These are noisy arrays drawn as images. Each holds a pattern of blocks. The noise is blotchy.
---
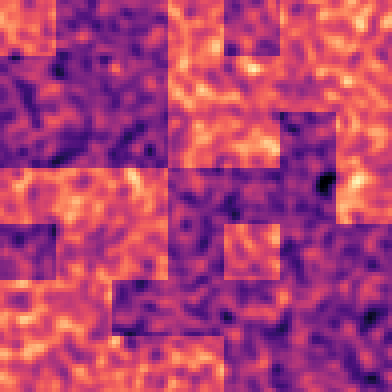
mirrored about the diagonal from the top left
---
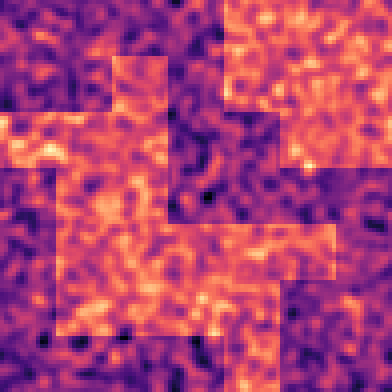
mirrored about the diagonal from the bottom left
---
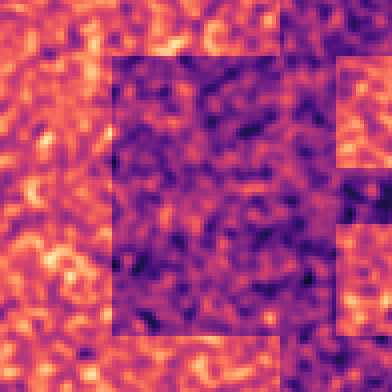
top and bottom mirror each other
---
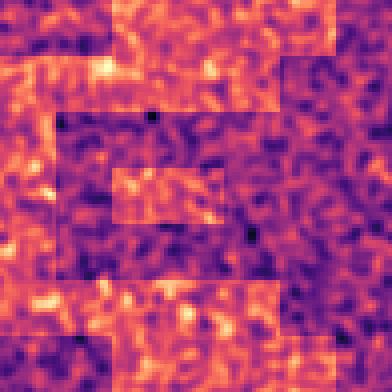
top and bottom mirror each other
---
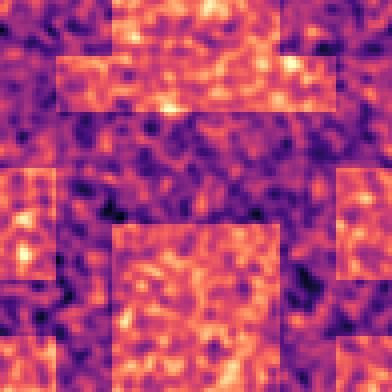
left and right mirror each other
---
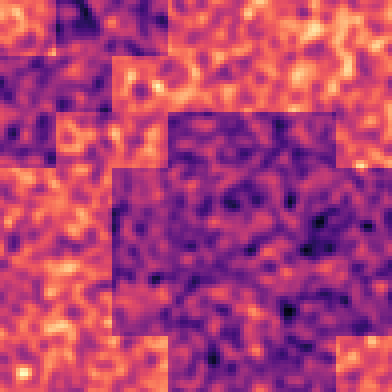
mirrored about the diagonal from the top left
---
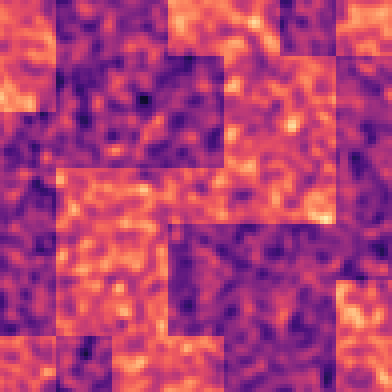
the same after a half turn
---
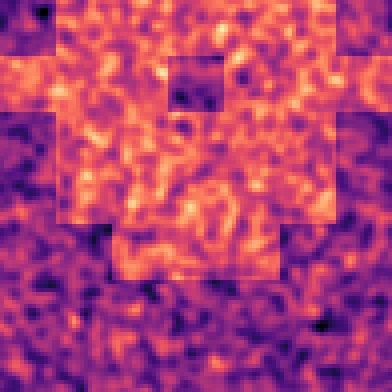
left and right mirror each other
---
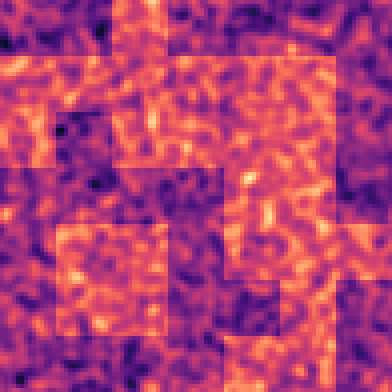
mirrored about the diagonal from the bottom left
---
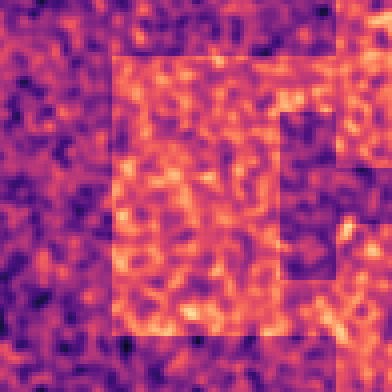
top and bottom mirror each other
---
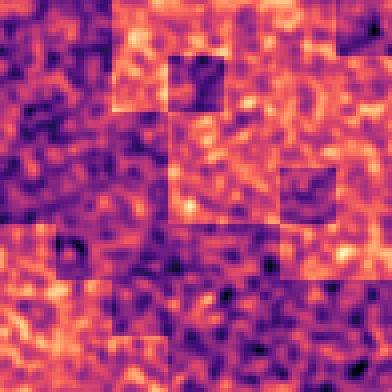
mirrored about the diagonal from the bottom left
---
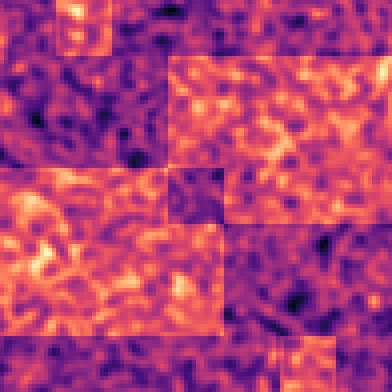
the same after a half turn
